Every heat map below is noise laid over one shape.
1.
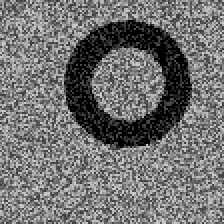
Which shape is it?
ring
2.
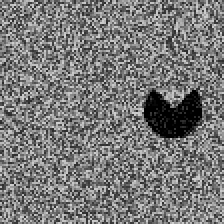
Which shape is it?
disc with a wedge cut out
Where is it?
middle right
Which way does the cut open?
up
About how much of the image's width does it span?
a quarter
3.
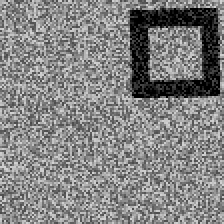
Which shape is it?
square frame
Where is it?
top right
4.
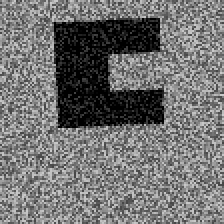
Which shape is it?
square with a notch
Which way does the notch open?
right
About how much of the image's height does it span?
half
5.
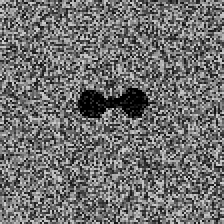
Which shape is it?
dumbbell
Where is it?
centre
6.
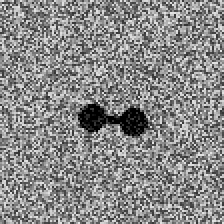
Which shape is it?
dumbbell
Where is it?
centre
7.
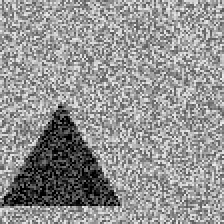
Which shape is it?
triangle
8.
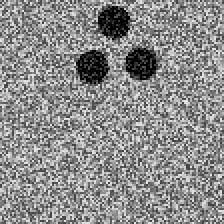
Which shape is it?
three dots
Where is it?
top middle
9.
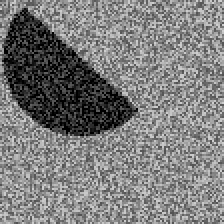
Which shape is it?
half disc
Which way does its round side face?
down and left
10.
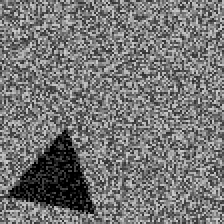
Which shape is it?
triangle
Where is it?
bottom left
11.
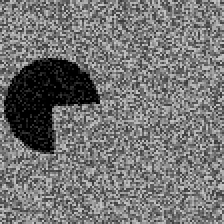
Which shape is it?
disc with a wedge cut out
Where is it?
middle left
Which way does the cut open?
down and right
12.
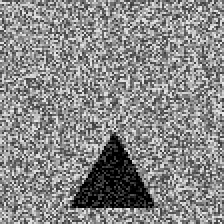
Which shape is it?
triangle
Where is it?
bottom middle
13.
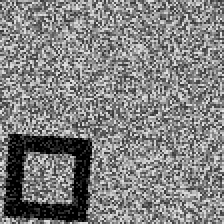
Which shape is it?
square frame
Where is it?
bottom left
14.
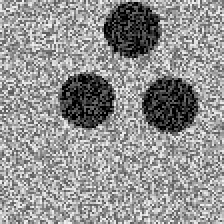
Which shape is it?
three dots
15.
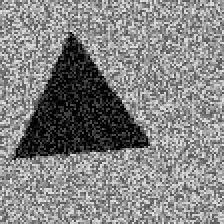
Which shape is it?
triangle
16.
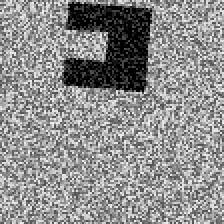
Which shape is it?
square with a notch
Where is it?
top middle
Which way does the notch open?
left
